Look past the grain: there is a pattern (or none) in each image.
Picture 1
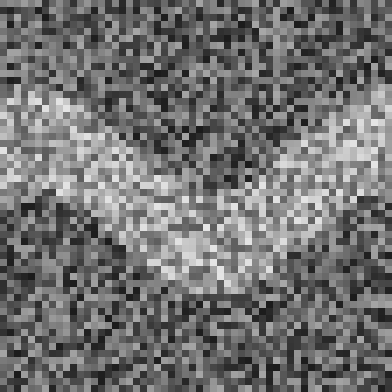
a wavy band
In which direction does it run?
left to right
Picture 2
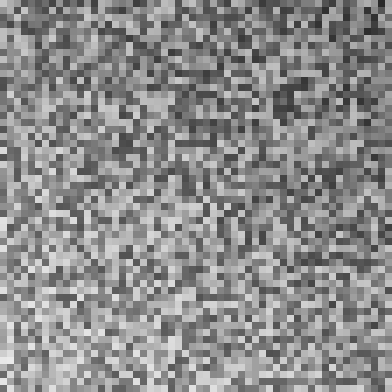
a smooth slope
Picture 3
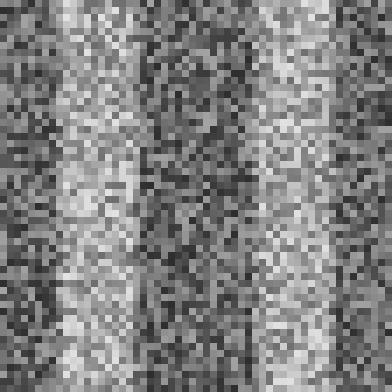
vertical stripes
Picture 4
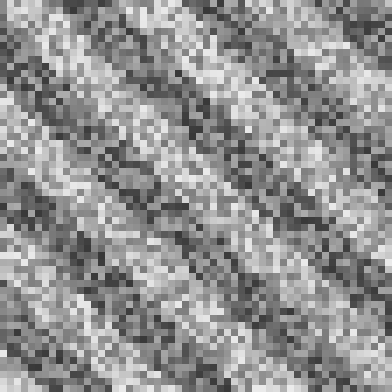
diagonal stripes
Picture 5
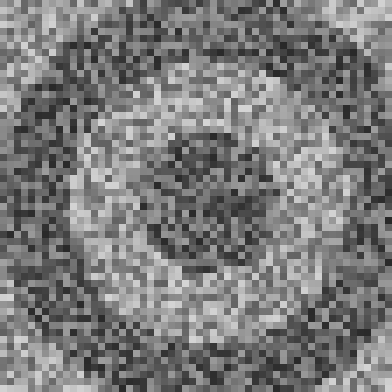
rings round one point
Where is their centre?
centre
